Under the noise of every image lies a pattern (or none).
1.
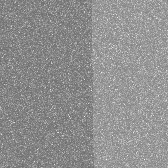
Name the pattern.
a sharp edge
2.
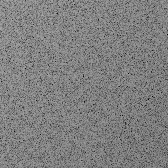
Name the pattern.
a smooth slope
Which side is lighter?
top left
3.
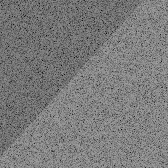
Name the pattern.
a sharp edge
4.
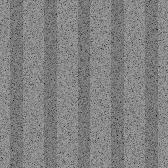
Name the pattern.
vertical stripes
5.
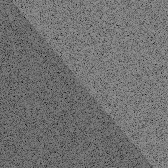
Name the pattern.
a sharp edge
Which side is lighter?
top right
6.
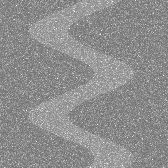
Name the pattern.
a wavy band
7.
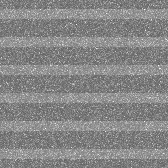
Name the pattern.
horizontal stripes
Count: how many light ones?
6
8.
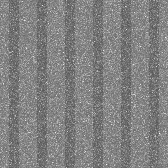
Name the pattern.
vertical stripes
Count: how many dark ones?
6
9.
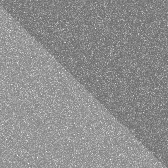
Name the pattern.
a sharp edge
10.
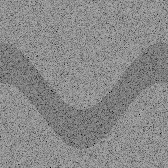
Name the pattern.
a wavy band
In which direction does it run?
left to right
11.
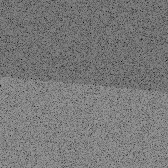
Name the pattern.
a sharp edge
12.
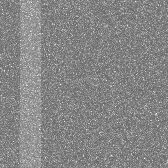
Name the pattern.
one vertical stripe
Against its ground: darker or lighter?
lighter
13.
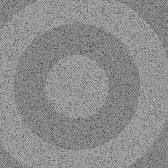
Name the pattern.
rings round one point
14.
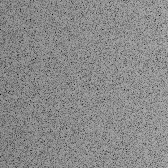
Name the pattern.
a smooth slope
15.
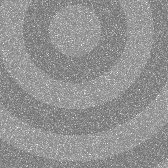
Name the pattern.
rings round one point
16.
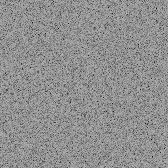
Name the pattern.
only noise
